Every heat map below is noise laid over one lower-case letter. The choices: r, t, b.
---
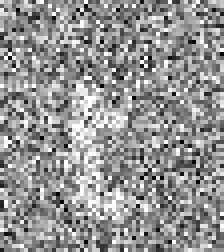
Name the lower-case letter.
t
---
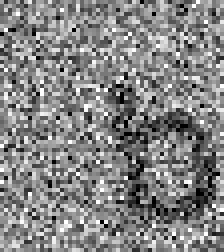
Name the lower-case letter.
b
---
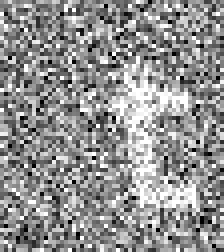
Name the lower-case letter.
t
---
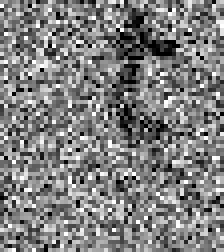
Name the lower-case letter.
t
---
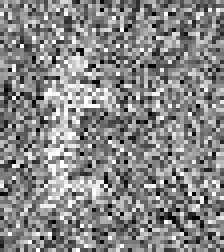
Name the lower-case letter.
t
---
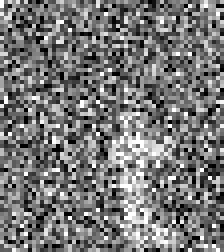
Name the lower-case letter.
t
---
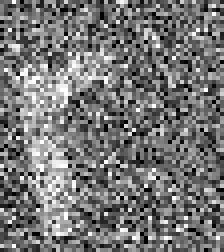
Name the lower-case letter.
r
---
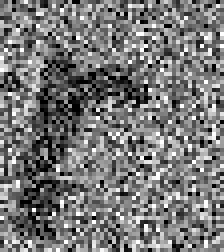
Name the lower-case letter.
r
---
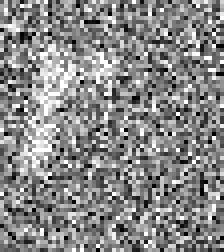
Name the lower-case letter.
r
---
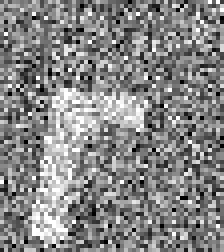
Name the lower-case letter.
r
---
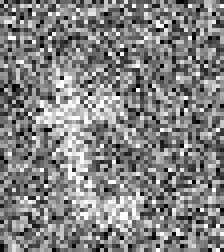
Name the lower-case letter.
t
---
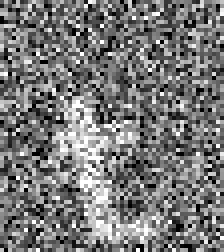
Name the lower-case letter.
t
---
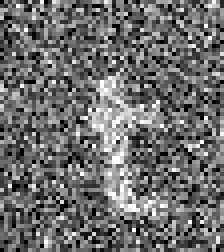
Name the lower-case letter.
t
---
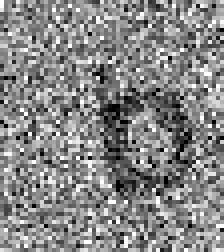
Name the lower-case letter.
b
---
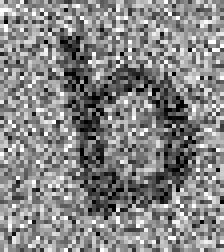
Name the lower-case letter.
b
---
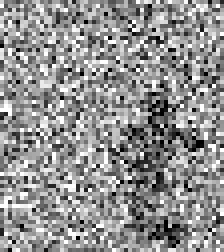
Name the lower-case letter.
t
